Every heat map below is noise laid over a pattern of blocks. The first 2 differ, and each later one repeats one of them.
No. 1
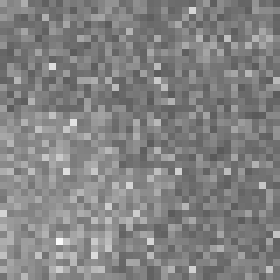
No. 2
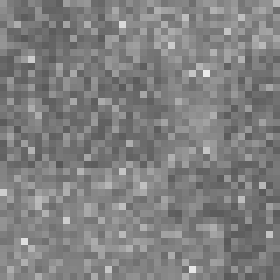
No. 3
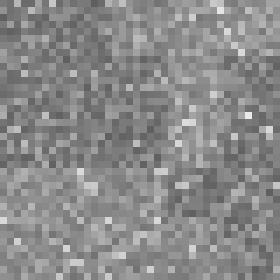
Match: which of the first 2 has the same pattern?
2
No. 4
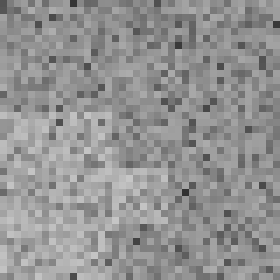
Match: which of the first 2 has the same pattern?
1
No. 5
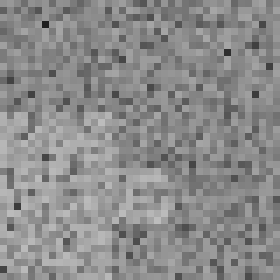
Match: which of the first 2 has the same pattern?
1
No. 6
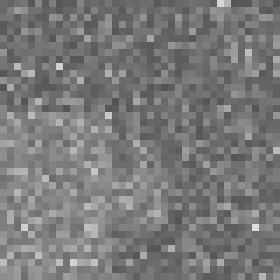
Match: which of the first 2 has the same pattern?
1
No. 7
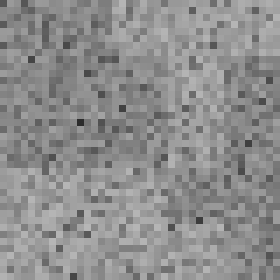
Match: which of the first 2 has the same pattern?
2
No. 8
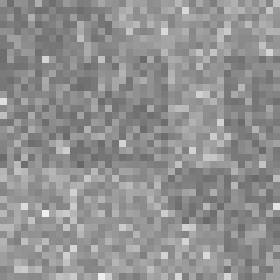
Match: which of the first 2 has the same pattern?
2
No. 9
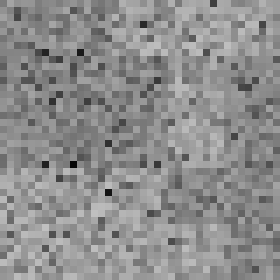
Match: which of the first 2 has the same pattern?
2
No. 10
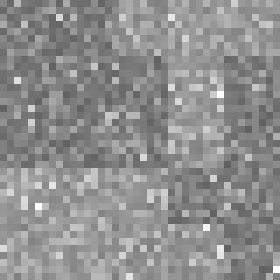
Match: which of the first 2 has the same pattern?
2
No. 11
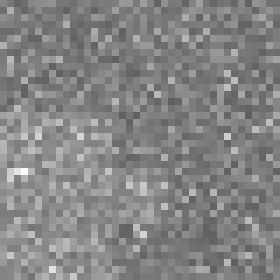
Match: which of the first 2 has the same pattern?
1
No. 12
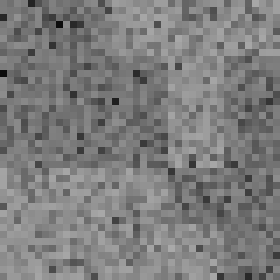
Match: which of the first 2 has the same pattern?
2
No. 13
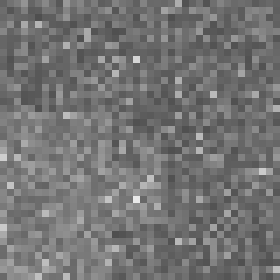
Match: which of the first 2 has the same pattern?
1
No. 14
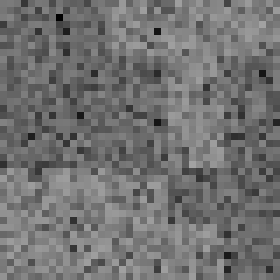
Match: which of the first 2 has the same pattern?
2
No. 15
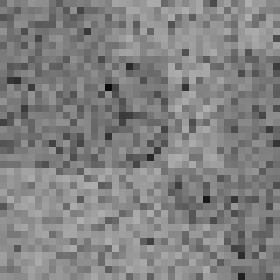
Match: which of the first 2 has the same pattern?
2
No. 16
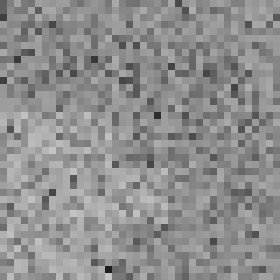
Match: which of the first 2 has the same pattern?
1
